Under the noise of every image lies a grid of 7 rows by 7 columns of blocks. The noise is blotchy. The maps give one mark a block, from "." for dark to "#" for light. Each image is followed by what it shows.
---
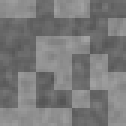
# # . # # . .
. . . . . . #
. . # # # . .
. . # # . # .
. # . # . # #
. # . . # . #
# # # # . . #
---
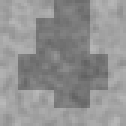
# # # . . # #
# # . . . # #
# # . . . # #
# . . . . . #
# . . . . . #
# # # . . # #
# # # # # # #
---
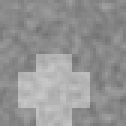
. . . . . . .
. . . . . . .
. . . . . . .
. . # # . . .
. # # # # . .
. # # # # . .
. . # # . . .
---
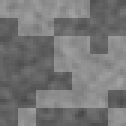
# # # # # . .
. # # . . . .
. . . # # . #
. . . # # # #
. . . . # # #
. . # # # # .
. # . . . . #
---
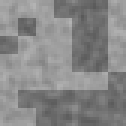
# # # . . . #
# . # # . . #
. # # # . . #
# # # # . . #
# # # # # # .
# . . . . . .
# # . . . . .
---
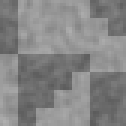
. # # # # . .
. # # # # # .
. # # # # # #
# . . . . # #
# . . . # . .
# . . # # . .
# . # # # . .
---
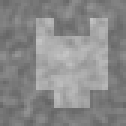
. . . . . . .
. . # . . # .
. . # # # # .
. . # # # # .
. . # # # # .
. . . # # . .
. . . . . . .
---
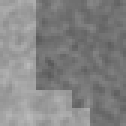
# # . . . . .
# # . . . . .
# # . . . . .
# # . . . . .
# # . . . . .
# # # # . . .
# # # # # . .
